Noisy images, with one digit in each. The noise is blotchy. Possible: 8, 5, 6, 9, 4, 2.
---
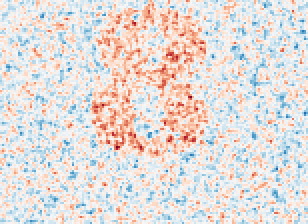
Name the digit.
8
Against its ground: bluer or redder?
redder
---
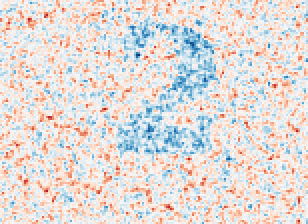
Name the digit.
2
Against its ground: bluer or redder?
bluer
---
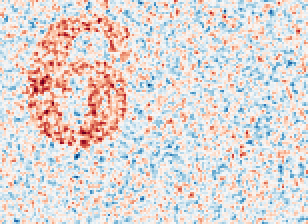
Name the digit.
6
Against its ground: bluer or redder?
redder
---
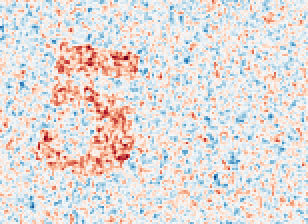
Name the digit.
5
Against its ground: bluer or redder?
redder
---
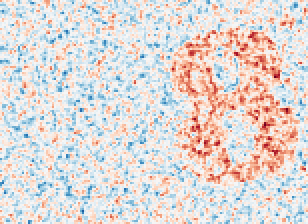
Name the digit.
8
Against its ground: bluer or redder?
redder
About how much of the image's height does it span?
two thirds
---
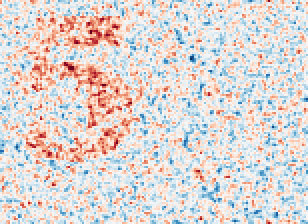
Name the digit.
5
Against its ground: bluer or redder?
redder
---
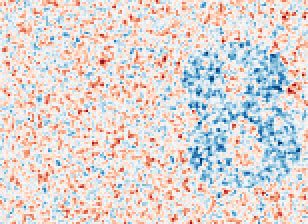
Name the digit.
8
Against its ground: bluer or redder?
bluer
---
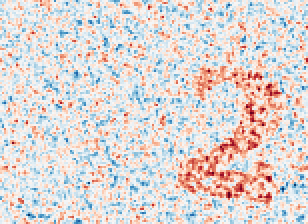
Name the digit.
2
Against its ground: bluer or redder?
redder
